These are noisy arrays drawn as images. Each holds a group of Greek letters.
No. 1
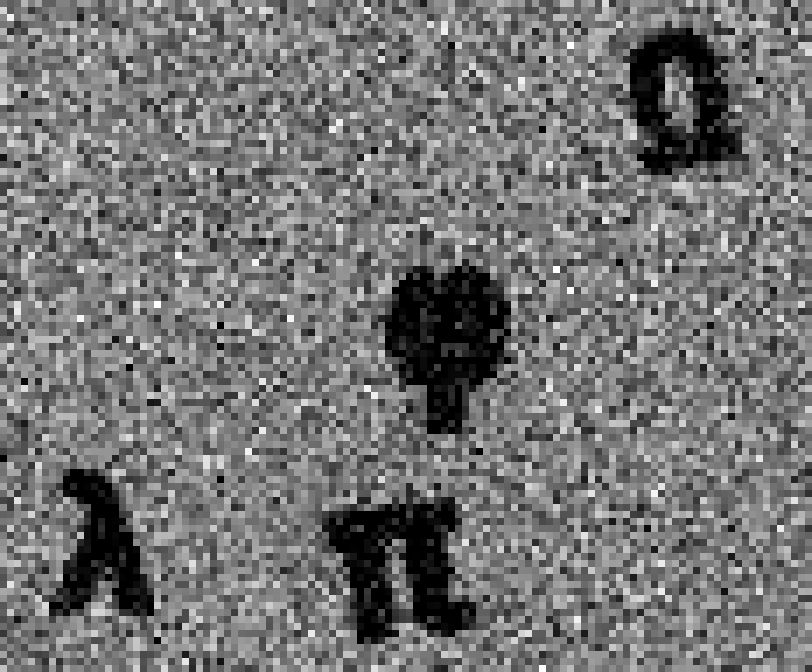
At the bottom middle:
pi
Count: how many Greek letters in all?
4
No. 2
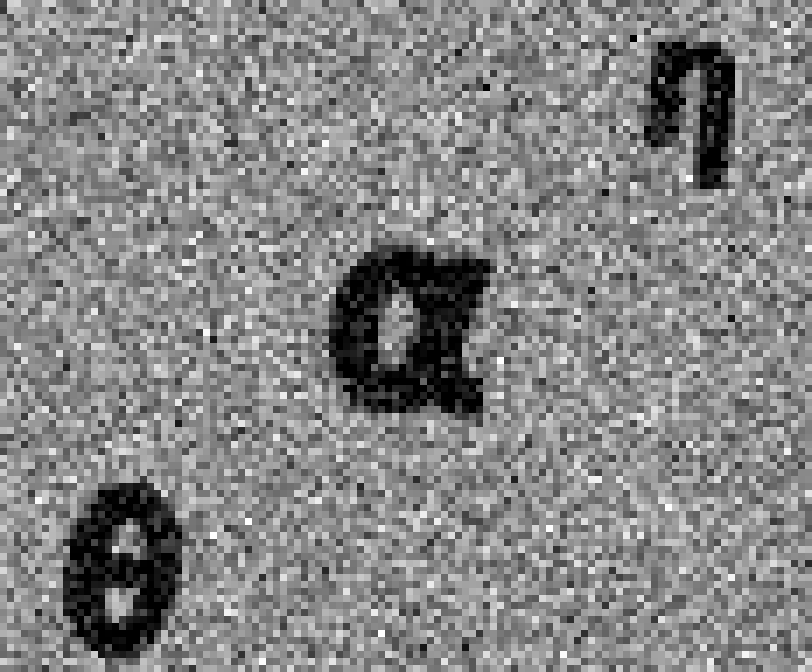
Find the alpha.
centre
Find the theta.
bottom left
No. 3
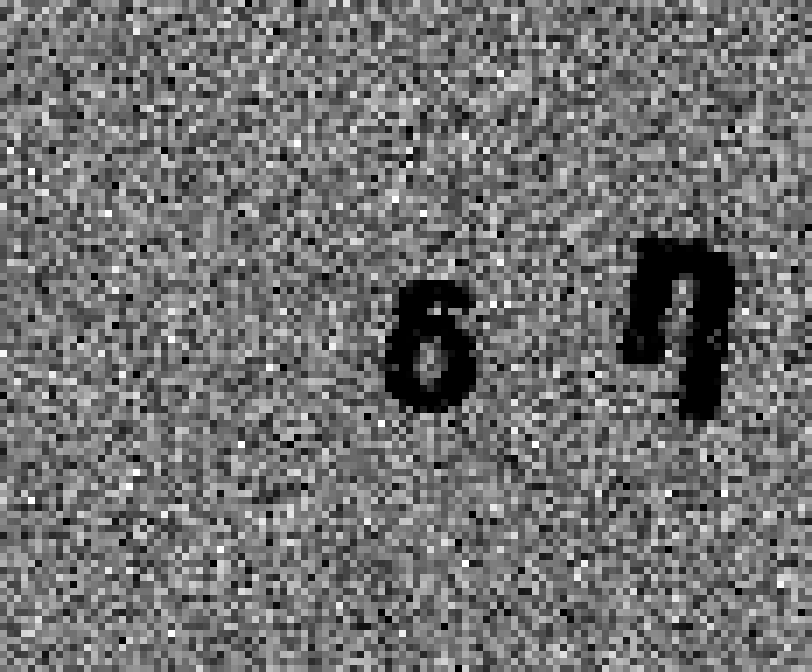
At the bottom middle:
nothing
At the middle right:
eta
